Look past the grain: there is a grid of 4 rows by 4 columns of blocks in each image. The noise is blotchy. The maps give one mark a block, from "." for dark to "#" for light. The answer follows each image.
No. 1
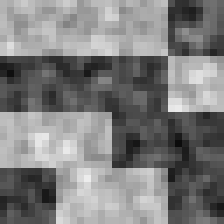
# # # .
. . . #
# # . .
. # # .
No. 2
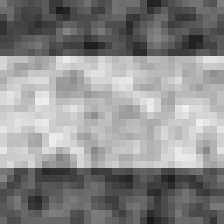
. . . .
# # # #
# # # #
. . . .
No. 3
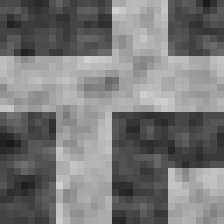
. . # .
# # # #
. # . .
. # . #
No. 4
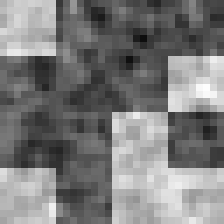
# . . .
. . . #
. . # .
# . # #
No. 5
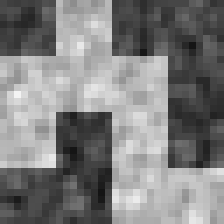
. # . .
# # # .
# . # .
. . # #
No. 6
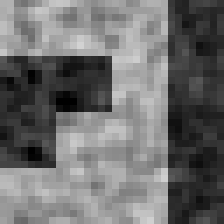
# # # .
. . # .
. # # .
# # # .
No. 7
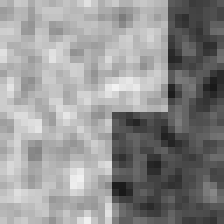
# # # .
# # # .
# # . .
# # . .
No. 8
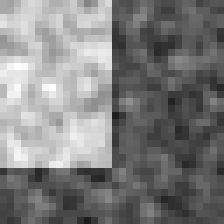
# # . .
# # . .
# # . .
. . . .
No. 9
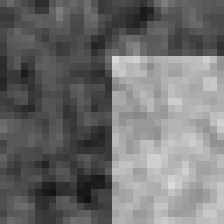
. . . .
. . # #
. . # #
. . # #
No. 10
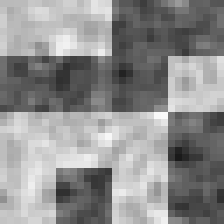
# # . .
. . . #
# # # .
# . # .
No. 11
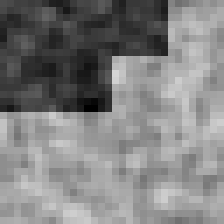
. . . #
. . # #
# # # #
# # # #
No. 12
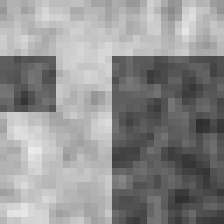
# # # #
. # . .
# # . .
# # . .
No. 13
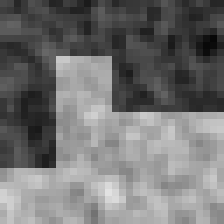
. . . .
. # . .
. # # #
# # # #
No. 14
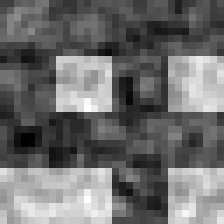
. . . .
. # . #
. . . .
# # . #
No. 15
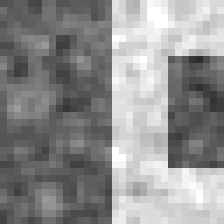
. . # #
. . # .
. . # .
. . # #
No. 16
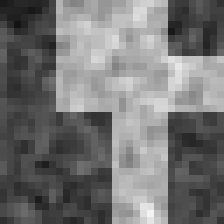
. # # .
. # # #
. . # .
. . # .
